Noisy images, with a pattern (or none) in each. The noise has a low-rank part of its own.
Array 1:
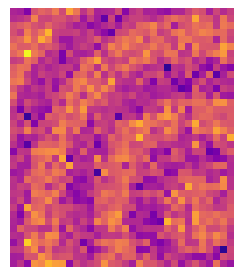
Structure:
rings round one point
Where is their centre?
bottom right
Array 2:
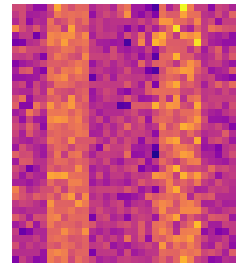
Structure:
vertical stripes
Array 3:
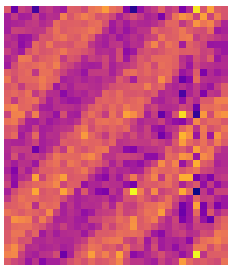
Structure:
diagonal stripes
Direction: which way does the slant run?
bottom left to top right
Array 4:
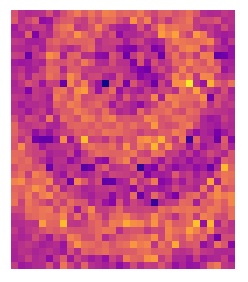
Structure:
rings round one point
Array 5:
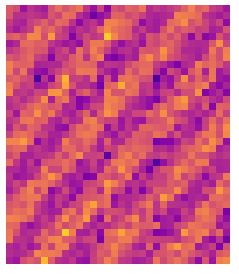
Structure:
diagonal stripes
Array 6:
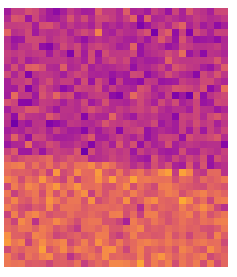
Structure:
a sharp edge
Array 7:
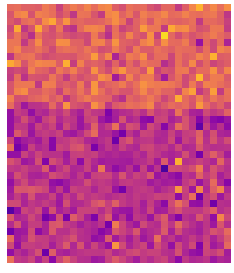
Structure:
a sharp edge
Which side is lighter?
top
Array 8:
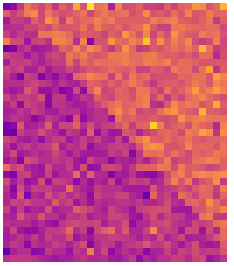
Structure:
a sharp edge
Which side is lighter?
top right
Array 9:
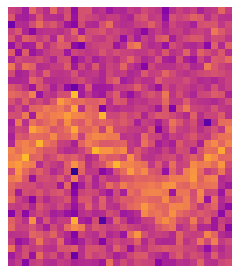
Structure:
a wavy band
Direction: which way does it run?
left to right
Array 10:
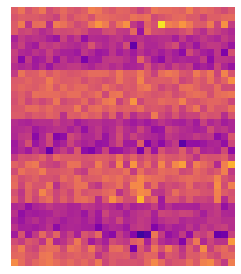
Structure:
horizontal stripes
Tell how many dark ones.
3
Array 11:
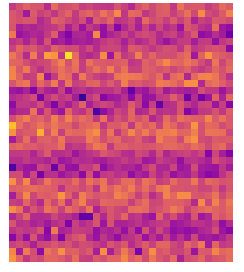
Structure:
horizontal stripes
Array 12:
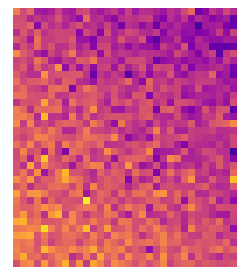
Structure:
a smooth slope
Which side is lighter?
bottom left
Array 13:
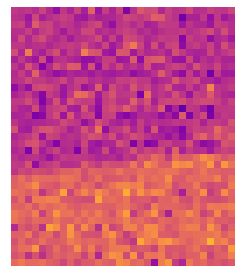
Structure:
a sharp edge
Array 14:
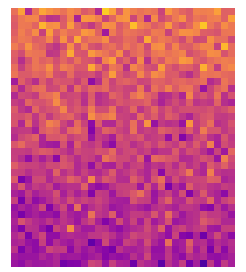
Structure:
a smooth slope
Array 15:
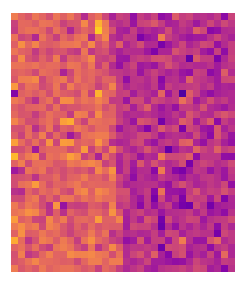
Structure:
a sharp edge
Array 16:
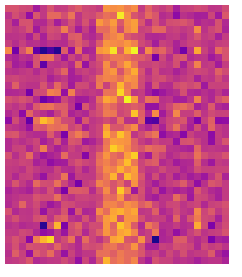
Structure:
one vertical stripe
